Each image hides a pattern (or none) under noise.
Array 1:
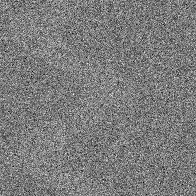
a wavy band
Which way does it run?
top to bottom
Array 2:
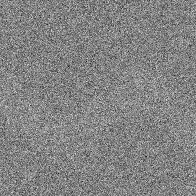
a wavy band
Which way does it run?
left to right
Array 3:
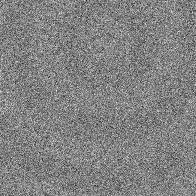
rings round one point
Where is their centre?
top middle
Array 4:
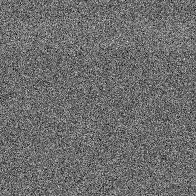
one horizontal stripe
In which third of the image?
top
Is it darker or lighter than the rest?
lighter
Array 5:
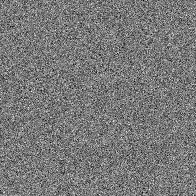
only noise
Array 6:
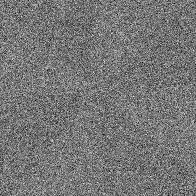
spokes from one point
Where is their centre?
centre
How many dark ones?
4
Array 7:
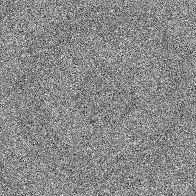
rings round one point
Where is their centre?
centre
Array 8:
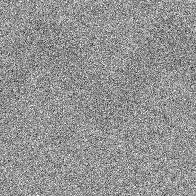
a wavy band
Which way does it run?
left to right
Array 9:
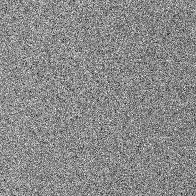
a smooth slope
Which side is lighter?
left
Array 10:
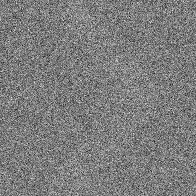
a wavy band
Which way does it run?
top to bottom
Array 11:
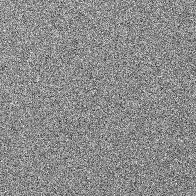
a smooth slope
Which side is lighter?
top left
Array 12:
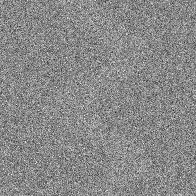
a wavy band
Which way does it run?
top to bottom
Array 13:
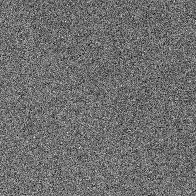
a sharp edge
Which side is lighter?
bottom left
